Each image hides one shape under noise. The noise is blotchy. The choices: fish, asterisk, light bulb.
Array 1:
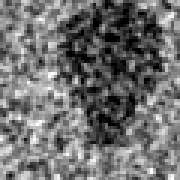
light bulb
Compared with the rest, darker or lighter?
darker
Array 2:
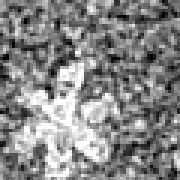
asterisk
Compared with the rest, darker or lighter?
lighter
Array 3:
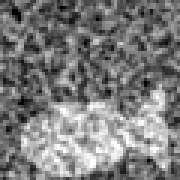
fish
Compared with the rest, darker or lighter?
lighter
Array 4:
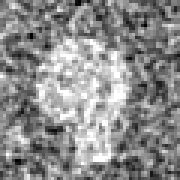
light bulb
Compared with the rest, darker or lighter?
lighter
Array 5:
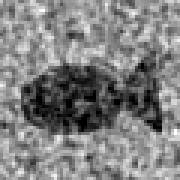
fish
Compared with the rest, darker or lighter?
darker
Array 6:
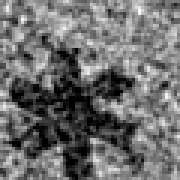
asterisk
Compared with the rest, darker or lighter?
darker
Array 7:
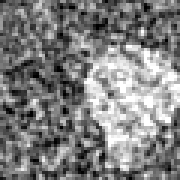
light bulb
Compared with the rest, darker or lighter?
lighter
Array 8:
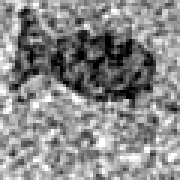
fish
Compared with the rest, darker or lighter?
darker
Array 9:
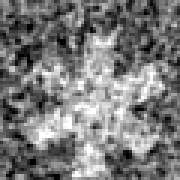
asterisk
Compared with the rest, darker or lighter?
lighter
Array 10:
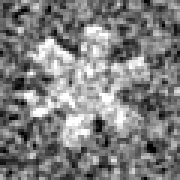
asterisk
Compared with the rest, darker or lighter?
lighter
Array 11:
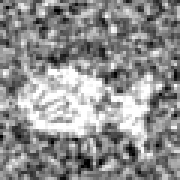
fish
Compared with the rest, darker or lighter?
lighter
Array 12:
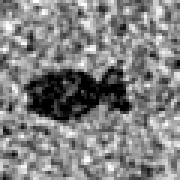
fish
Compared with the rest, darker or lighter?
darker
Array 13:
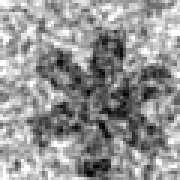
asterisk
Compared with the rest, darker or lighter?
darker
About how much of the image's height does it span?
nearly all
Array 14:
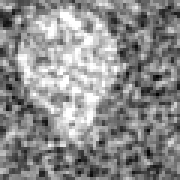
light bulb
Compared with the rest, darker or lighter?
lighter
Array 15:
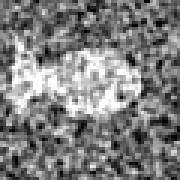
fish
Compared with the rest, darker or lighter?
lighter
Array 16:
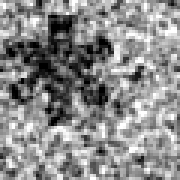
asterisk
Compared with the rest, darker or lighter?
darker
